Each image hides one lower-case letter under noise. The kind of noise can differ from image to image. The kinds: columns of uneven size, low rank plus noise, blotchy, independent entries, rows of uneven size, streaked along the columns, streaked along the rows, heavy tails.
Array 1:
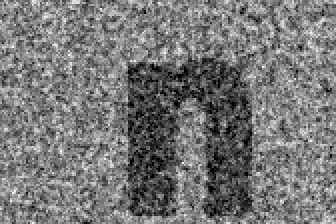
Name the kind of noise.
blotchy
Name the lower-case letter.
n
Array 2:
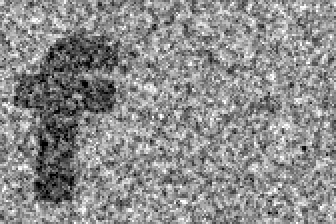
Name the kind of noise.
blotchy
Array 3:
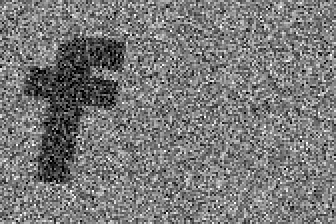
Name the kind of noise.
independent entries
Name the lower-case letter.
f
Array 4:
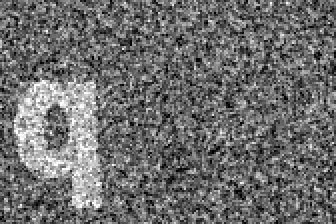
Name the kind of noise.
blotchy
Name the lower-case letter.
q
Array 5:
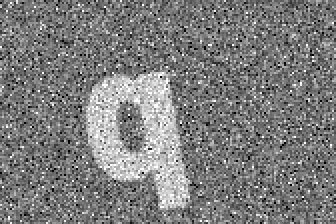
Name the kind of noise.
heavy tails
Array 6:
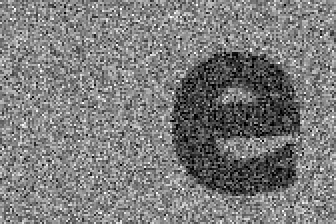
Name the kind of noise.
independent entries
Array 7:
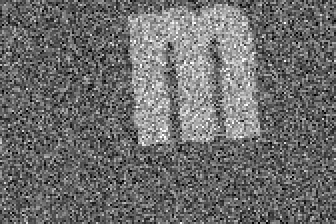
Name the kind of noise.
independent entries
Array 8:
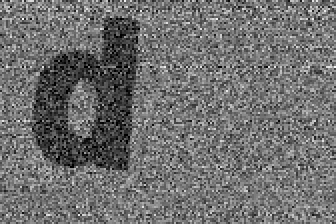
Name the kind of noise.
rows of uneven size
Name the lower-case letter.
d
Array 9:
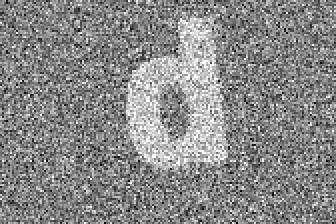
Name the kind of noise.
low rank plus noise
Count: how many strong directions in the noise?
five to eight
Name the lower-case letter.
d
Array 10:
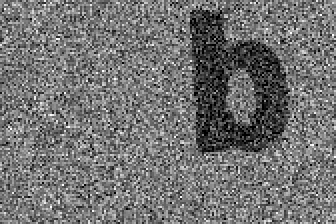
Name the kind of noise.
low rank plus noise
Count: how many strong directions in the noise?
three or four
